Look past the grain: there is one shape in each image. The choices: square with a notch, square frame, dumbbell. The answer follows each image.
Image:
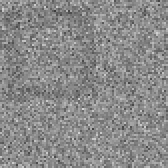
square frame
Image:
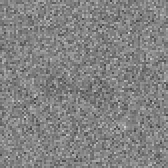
dumbbell
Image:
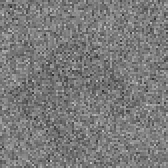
square with a notch
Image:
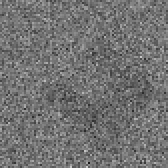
square with a notch
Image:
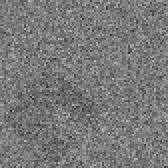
square with a notch
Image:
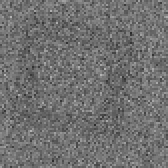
square frame
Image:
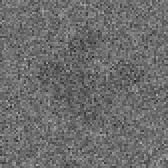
square with a notch
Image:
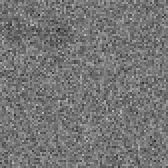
dumbbell
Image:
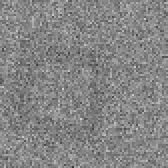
square frame
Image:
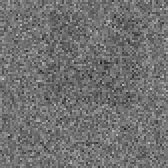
square with a notch
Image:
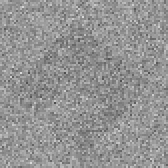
square with a notch
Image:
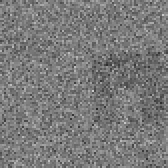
square with a notch
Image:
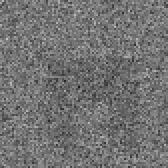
square with a notch
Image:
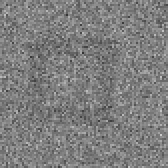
square frame
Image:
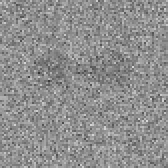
dumbbell
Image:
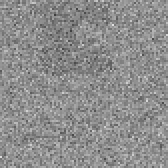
square with a notch
